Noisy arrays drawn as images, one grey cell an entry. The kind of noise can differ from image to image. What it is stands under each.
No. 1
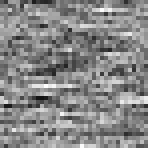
streaked along the rows
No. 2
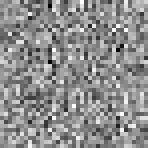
low rank plus noise
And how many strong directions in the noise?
one
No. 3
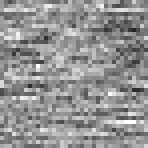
streaked along the rows
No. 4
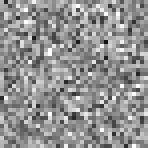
independent entries
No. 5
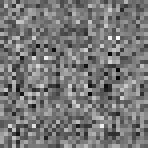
low rank plus noise
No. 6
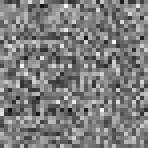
low rank plus noise
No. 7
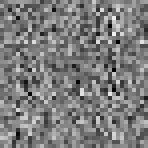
low rank plus noise
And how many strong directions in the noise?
two
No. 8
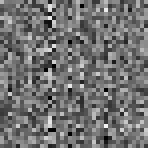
columns of uneven size
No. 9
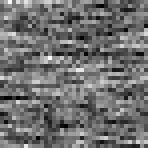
streaked along the rows
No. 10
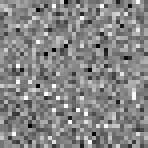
heavy tails
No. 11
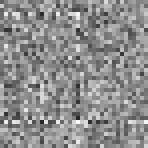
low rank plus noise
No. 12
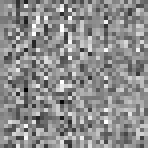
columns of uneven size
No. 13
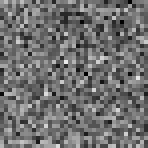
independent entries
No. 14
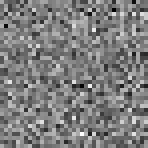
low rank plus noise
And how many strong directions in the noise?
one
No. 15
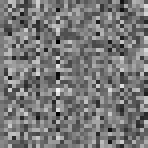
columns of uneven size
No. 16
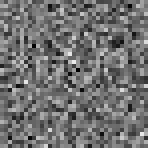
low rank plus noise
